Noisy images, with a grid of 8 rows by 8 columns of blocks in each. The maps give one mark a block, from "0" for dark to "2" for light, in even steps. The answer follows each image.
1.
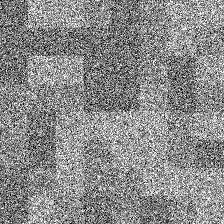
0 2 2 1 0 1 2 2
0 0 0 0 0 1 2 1
0 2 2 0 0 1 0 2
1 1 1 0 0 2 0 1
1 0 2 2 2 2 1 2
1 0 2 1 2 2 1 0
0 1 2 1 1 2 2 2
0 2 1 0 1 0 1 2
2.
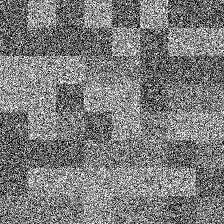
0 2 0 2 0 2 0 0
0 0 0 0 2 0 2 2
2 2 2 1 1 0 0 0
2 2 0 2 2 0 1 1
0 2 1 0 2 1 2 2
0 0 0 1 1 1 0 1
0 2 2 2 2 2 2 0
1 1 1 2 1 1 0 1
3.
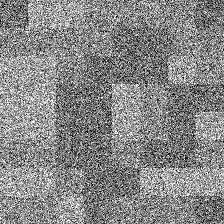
0 2 2 1 1 1 1 0
1 1 1 1 0 0 1 1
2 2 1 0 0 0 2 1
2 2 0 0 2 1 0 0
2 2 0 0 2 1 0 2
1 1 0 0 1 0 0 1
2 2 1 0 0 2 2 2
1 1 2 0 1 1 1 0
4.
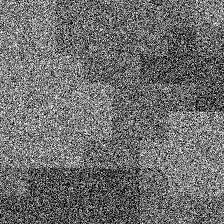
2 2 1 1 1 1 1 2
2 2 1 1 1 1 0 1
2 2 2 1 1 0 0 0
2 2 2 2 1 1 1 0
2 2 2 2 1 1 2 2
2 2 2 1 1 2 2 2
1 0 0 0 0 1 2 2
0 0 0 0 0 1 1 1
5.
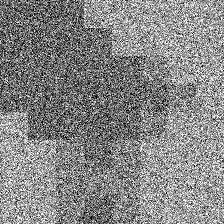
0 0 0 2 2 2 2 2
0 0 0 0 2 2 2 2
0 0 0 0 0 1 2 2
0 0 0 0 0 0 1 2
2 0 0 0 0 1 2 2
2 2 1 0 1 2 2 2
2 2 1 1 1 2 2 2
2 2 1 0 1 2 2 2
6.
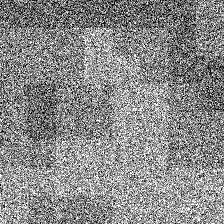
0 0 0 0 0 0 0 1
1 1 1 2 1 1 0 1
1 1 1 2 2 1 0 0
1 0 1 1 2 2 1 0
1 0 1 1 2 2 1 1
1 1 2 2 2 2 1 1
2 2 2 2 2 2 2 2
2 1 1 1 2 2 2 2
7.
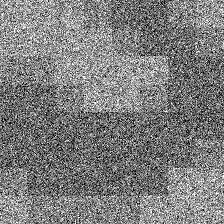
2 2 2 1 0 0 1 2
2 2 2 2 1 0 0 1
1 1 2 2 2 2 0 0
0 0 1 2 2 1 0 0
0 0 0 0 0 0 0 0
0 0 0 0 0 0 0 1
1 0 0 0 0 0 2 2
2 1 1 1 1 2 2 2
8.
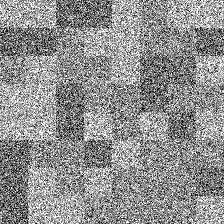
2 2 0 0 2 1 2 2
0 0 1 2 2 1 1 0
1 2 1 1 2 0 0 2
2 2 0 1 1 0 1 1
2 2 0 2 1 2 0 2
0 1 1 0 2 1 1 1
0 2 1 2 1 1 1 0
0 2 2 1 1 1 1 2
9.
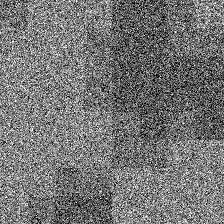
1 2 2 2 0 0 1 2
2 2 2 1 0 0 1 1
2 2 2 1 0 0 0 0
2 2 2 1 0 0 0 0
2 2 2 2 1 0 1 0
2 2 2 2 1 1 2 2
2 2 1 1 2 2 2 2
2 1 0 0 2 2 2 2
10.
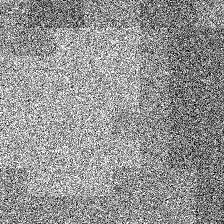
1 0 0 1 1 0 0 1
1 1 2 2 2 1 0 0
2 2 2 2 2 1 0 0
2 2 2 2 2 1 0 0
2 2 2 2 1 1 0 0
2 2 2 2 2 1 0 0
1 2 2 2 1 1 1 0
1 1 1 1 1 1 1 0
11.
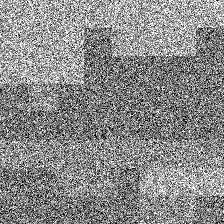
2 2 2 2 2 2 2 2
2 2 2 0 2 2 2 0
2 2 2 0 0 0 0 0
0 1 0 0 0 0 0 0
0 0 0 0 0 0 0 0
1 1 1 1 1 1 1 1
0 0 1 1 0 2 2 2
0 0 0 0 0 1 1 0
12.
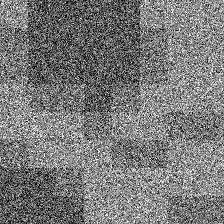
2 0 0 0 0 2 2 2
1 0 0 0 0 1 2 2
1 0 0 0 0 1 2 2
2 1 1 0 1 2 2 2
2 2 2 1 2 2 1 1
1 2 2 2 1 1 2 2
0 0 1 2 2 2 2 2
0 0 0 2 2 2 1 1
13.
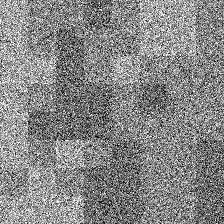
2 1 1 0 1 2 2 1
2 1 0 1 1 2 2 1
2 2 0 1 2 1 1 1
2 1 0 0 1 0 1 1
2 0 0 0 1 1 1 1
2 1 2 1 0 1 1 0
1 2 1 0 0 1 1 0
2 2 2 0 0 1 1 0
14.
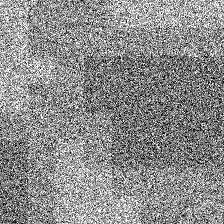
2 1 1 1 2 2 2 2
2 1 1 1 1 1 1 1
2 2 1 0 0 0 0 0
2 1 1 0 0 0 0 0
1 1 1 1 0 0 0 0
0 1 2 1 0 0 0 0
0 1 2 2 1 1 1 1
0 1 2 2 2 1 1 1
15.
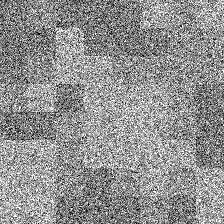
0 1 0 0 0 2 1 2
0 0 2 0 0 0 1 1
0 1 2 2 1 1 1 1
1 2 0 2 2 2 1 0
0 0 1 2 2 2 1 0
2 2 1 2 2 2 2 0
2 2 1 0 1 2 1 2
2 2 0 0 0 1 0 2
